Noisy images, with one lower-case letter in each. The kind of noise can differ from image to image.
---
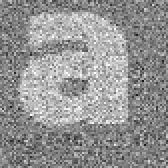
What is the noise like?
low rank plus noise
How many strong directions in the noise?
three or four
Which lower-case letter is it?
a
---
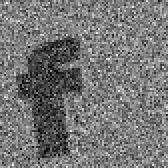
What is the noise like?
independent entries
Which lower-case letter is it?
f
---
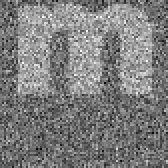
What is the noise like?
low rank plus noise
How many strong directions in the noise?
five to eight
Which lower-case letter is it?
m
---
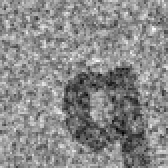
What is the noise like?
blotchy
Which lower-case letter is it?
q
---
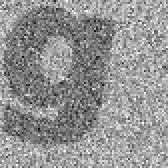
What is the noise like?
independent entries
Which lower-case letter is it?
g
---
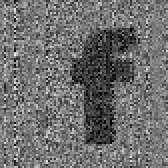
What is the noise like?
columns of uneven size
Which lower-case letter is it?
f
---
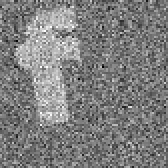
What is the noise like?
low rank plus noise
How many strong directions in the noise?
three or four
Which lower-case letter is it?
f
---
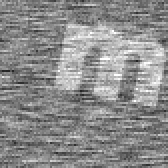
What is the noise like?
streaked along the rows
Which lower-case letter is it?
m
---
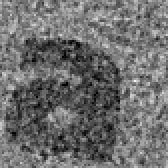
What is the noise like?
blotchy
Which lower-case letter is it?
a
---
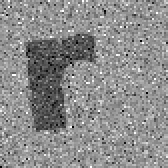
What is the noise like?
heavy tails
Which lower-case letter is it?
r
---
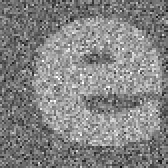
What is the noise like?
independent entries
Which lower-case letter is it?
e
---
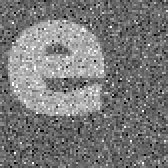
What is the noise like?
heavy tails
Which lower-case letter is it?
e
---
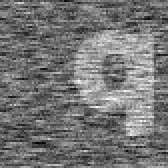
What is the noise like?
streaked along the rows
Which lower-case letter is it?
q
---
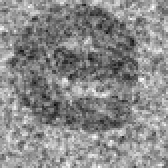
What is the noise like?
blotchy
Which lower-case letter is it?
e
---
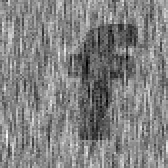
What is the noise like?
streaked along the columns
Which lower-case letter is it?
f
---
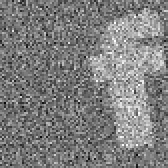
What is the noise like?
low rank plus noise
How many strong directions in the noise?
five to eight
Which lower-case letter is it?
f
